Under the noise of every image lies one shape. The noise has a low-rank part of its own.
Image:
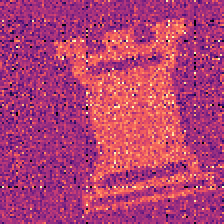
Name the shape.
chess rook
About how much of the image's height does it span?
nearly all
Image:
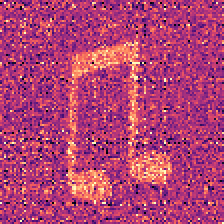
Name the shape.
pair of musical notes
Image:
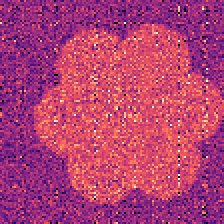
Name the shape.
flower
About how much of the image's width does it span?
nearly all
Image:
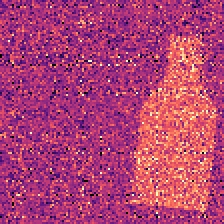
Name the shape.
bottle
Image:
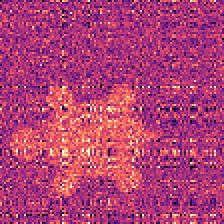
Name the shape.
turtle
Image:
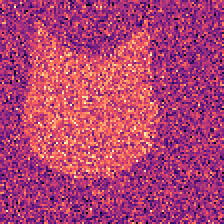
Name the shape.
cat's head
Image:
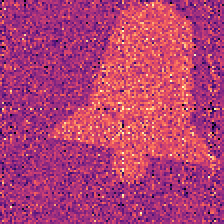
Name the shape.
bell
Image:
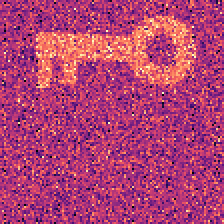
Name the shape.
key
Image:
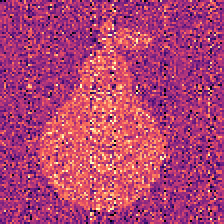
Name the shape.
pear
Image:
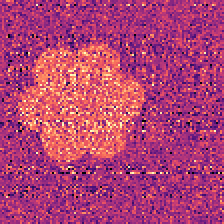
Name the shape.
flower
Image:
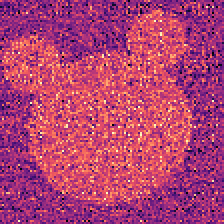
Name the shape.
bear's head
